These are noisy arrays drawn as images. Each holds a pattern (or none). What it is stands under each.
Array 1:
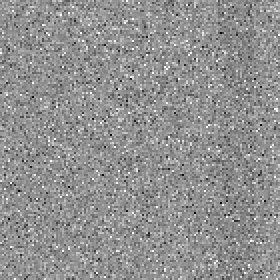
one vertical stripe
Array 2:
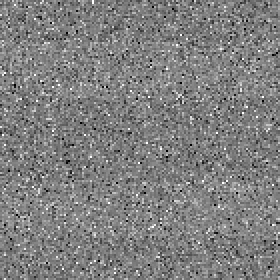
horizontal stripes
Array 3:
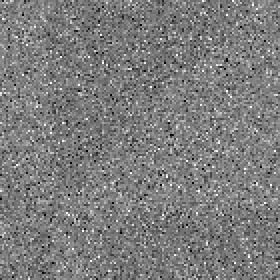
spokes from one point
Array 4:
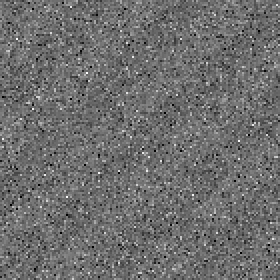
diagonal stripes
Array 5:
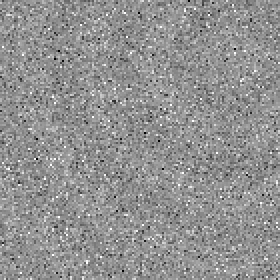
rings round one point
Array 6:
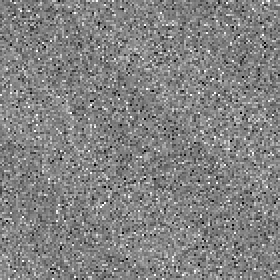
diagonal stripes
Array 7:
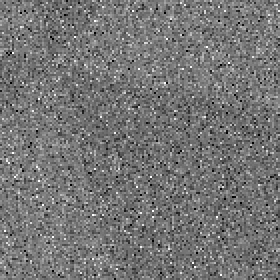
spokes from one point
